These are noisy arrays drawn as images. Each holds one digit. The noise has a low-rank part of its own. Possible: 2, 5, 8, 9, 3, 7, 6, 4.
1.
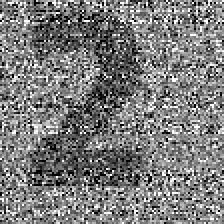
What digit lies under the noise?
2
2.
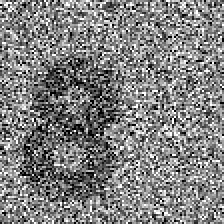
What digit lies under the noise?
8
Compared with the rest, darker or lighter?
darker
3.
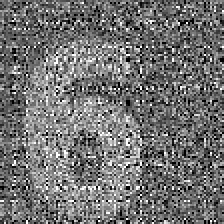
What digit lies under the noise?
6
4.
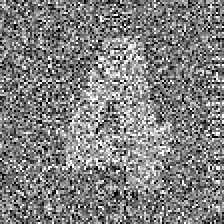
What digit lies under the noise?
4
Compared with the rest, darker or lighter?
lighter
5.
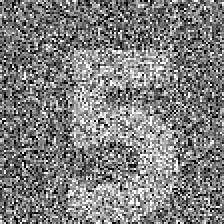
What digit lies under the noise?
5
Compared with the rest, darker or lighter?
lighter
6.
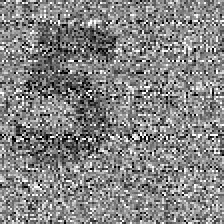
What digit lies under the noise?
5
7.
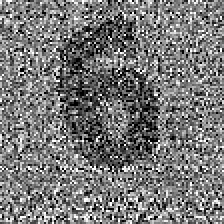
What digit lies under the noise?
6
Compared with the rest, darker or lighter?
darker
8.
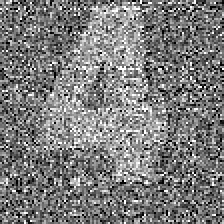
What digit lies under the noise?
4
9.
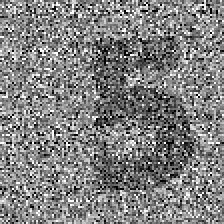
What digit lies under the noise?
5
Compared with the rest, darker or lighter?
darker
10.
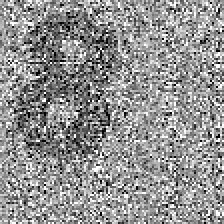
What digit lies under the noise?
8
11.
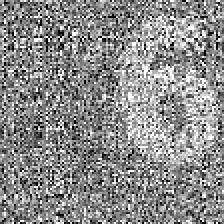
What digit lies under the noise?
6
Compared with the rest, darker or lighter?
lighter
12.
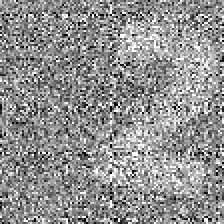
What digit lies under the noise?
2
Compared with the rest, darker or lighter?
lighter
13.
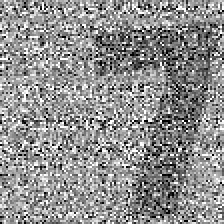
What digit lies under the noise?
7
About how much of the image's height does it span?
nearly all
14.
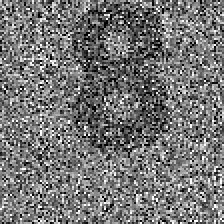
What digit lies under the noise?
8
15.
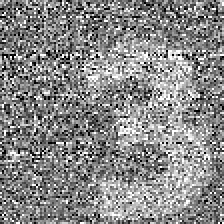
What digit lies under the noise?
3
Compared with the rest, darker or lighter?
lighter
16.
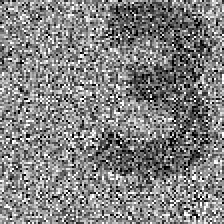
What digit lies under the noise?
3
